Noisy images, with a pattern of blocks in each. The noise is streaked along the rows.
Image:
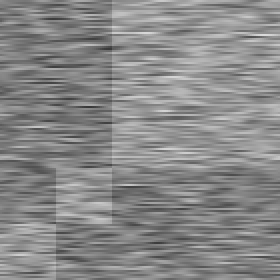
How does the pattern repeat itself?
mirrored about the diagonal from the bottom left
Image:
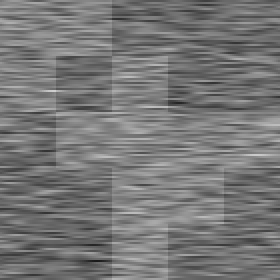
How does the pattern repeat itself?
mirrored about the diagonal from the top left
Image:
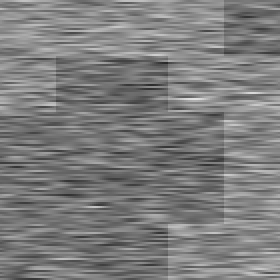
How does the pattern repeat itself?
mirrored about the diagonal from the bottom left
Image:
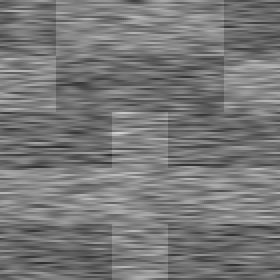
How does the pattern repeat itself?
left and right mirror each other
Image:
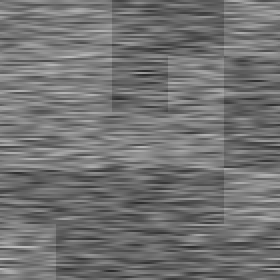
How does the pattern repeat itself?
no symmetry
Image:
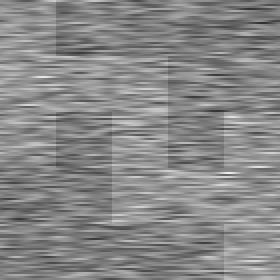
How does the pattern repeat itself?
the same after a half turn
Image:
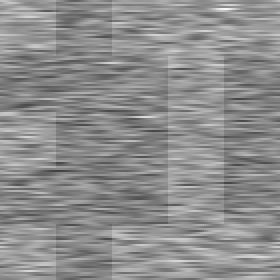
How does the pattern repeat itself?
top and bottom mirror each other
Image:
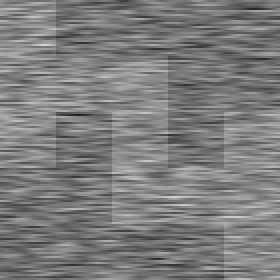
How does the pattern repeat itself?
the same after a half turn
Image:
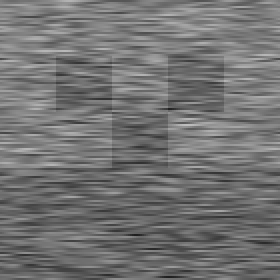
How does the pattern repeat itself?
left and right mirror each other
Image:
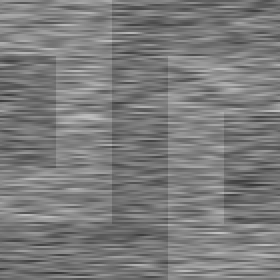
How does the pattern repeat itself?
the same after a half turn
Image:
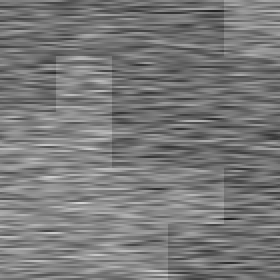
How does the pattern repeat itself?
mirrored about the diagonal from the bottom left
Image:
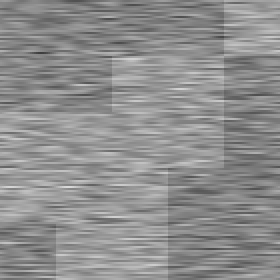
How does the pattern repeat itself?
mirrored about the diagonal from the bottom left
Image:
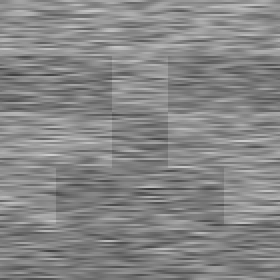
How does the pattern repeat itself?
left and right mirror each other
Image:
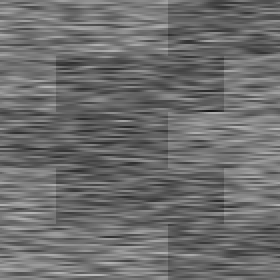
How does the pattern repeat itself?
top and bottom mirror each other
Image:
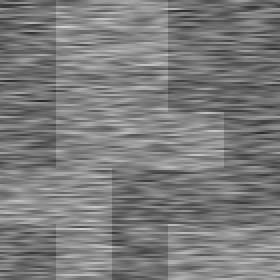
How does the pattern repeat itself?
no symmetry
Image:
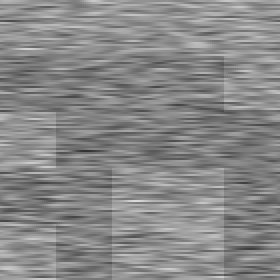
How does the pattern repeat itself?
no symmetry
